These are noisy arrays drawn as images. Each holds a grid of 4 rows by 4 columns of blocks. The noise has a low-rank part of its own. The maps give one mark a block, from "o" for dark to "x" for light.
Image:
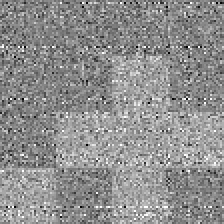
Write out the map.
o o o o
o o x o
o x x x
x o x o
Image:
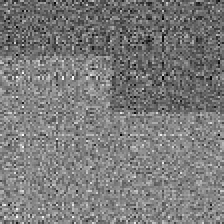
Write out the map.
o o o o
x x o o
x x x x
x x x x
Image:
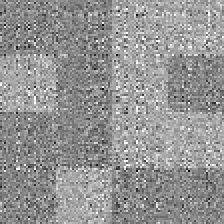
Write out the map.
o o x x
x o x o
o o x x
o x o o
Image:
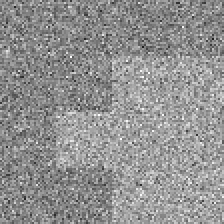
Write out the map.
o o o o
o o x x
o x x x
o o x x
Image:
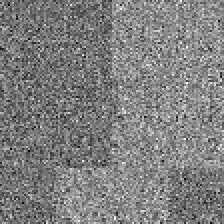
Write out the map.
o o x x
o o x x
o o x x
o x x o
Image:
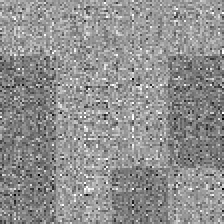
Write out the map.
x x x x
o x x o
o x x o
o x o x
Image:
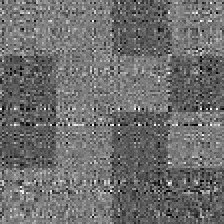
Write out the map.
x x o x
o x x o
o x o x
x x o o
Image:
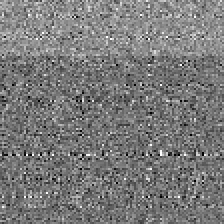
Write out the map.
x x x x
o o o o
o o o o
o o o o
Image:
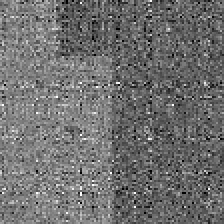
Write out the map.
x o o o
x x o o
x x o o
x x o o
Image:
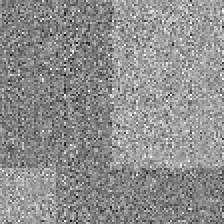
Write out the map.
o o x x
o o x x
o o x x
x o o o
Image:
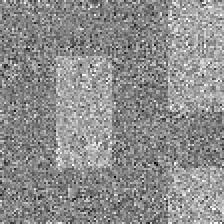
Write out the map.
o o o x
o x o x
o x o o
o o o x
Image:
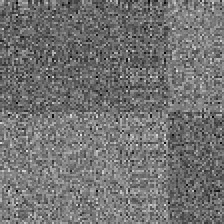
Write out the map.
o o o x
o o o x
x x x o
x x x o
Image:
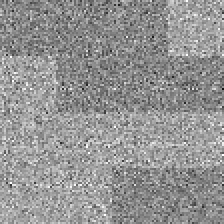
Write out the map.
o o o x
x o o o
x x x x
x x o o
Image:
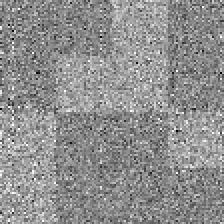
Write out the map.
o o x o
o x x o
x o o x
x o o o
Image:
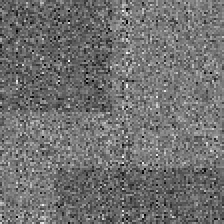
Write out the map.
o o x x
o o x x
x x x x
x o o o
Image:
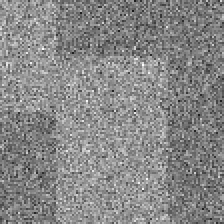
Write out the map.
x o o o
x x x o
o x x o
o x x o
